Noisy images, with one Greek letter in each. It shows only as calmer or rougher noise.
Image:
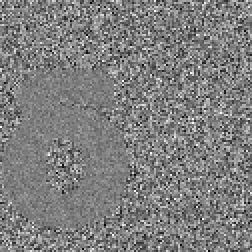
calm delta
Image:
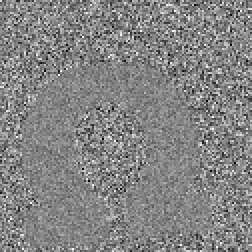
calm omega
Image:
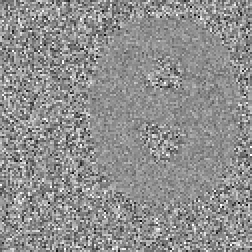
calm theta
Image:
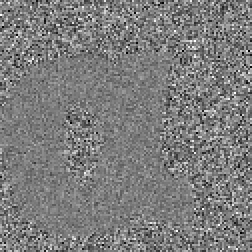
calm alpha
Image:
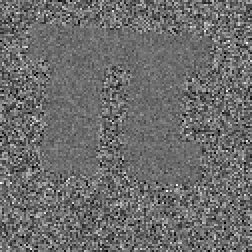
calm pi
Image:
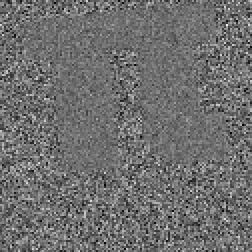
calm pi
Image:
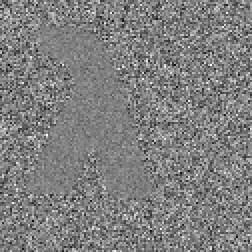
calm lambda
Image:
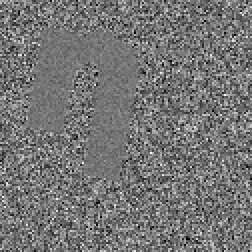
calm eta
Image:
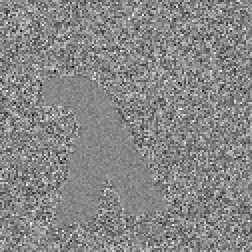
calm lambda
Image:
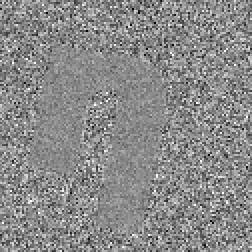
calm eta
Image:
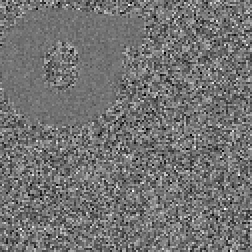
calm sigma
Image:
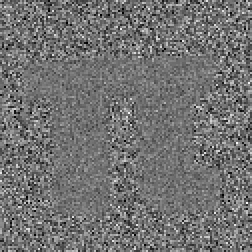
calm pi
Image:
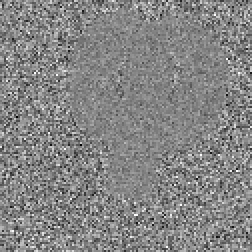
calm phi
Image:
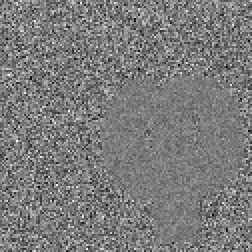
calm phi
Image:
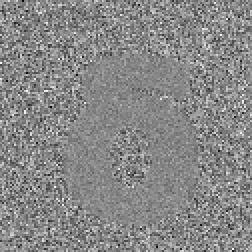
calm delta
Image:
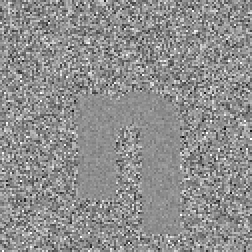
calm eta
